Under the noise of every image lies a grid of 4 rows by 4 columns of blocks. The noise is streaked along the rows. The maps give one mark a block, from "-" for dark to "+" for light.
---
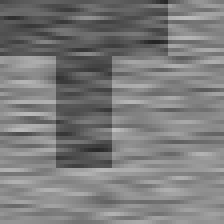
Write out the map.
- - - +
+ - + +
+ - + +
+ + + +
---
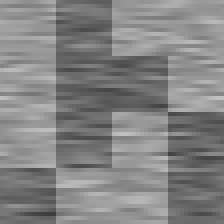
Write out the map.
+ - + +
+ - - +
+ - + -
- + + -
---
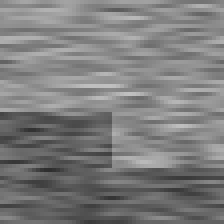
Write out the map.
+ + + +
+ + + +
- - + +
- - - -
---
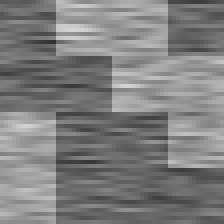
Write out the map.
- + + -
- - + +
+ - - +
+ - - -
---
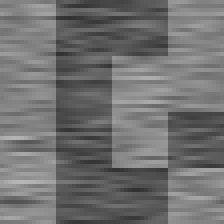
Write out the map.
+ - - +
+ - + +
+ - + -
+ - - +
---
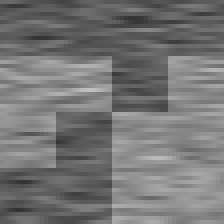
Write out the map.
- - - -
+ + - +
+ - + +
- - + +
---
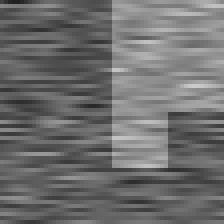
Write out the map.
- - + +
- - + +
- - + -
- - - -
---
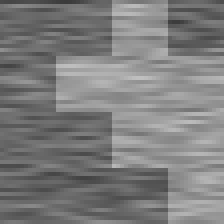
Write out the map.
- - + -
- + + +
- - + +
- - - +
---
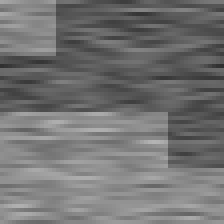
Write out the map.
+ - - -
- - - -
+ + + -
+ + + +
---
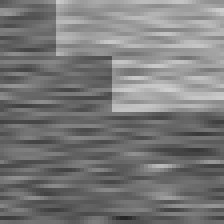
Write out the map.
- + + +
- - + +
- - - -
- - - -
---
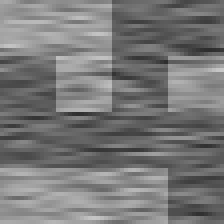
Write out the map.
+ + - -
- + - +
- - - -
+ + + -
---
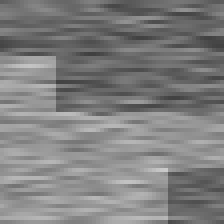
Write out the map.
- - - -
+ - - -
+ + + +
+ + + -
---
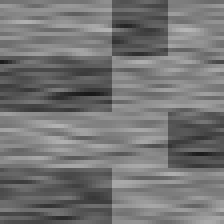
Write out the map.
+ + - +
- - + +
+ + + -
- - + +
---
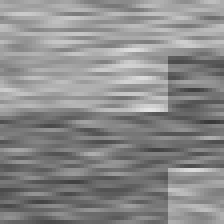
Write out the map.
+ + + +
+ + + -
- - - -
- - - +
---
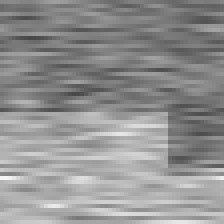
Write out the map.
- - - -
- - - -
+ + + -
+ + + +
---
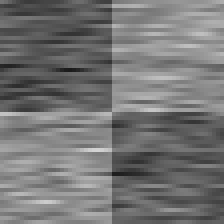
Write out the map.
- - + +
- - + +
+ + - -
+ + - -
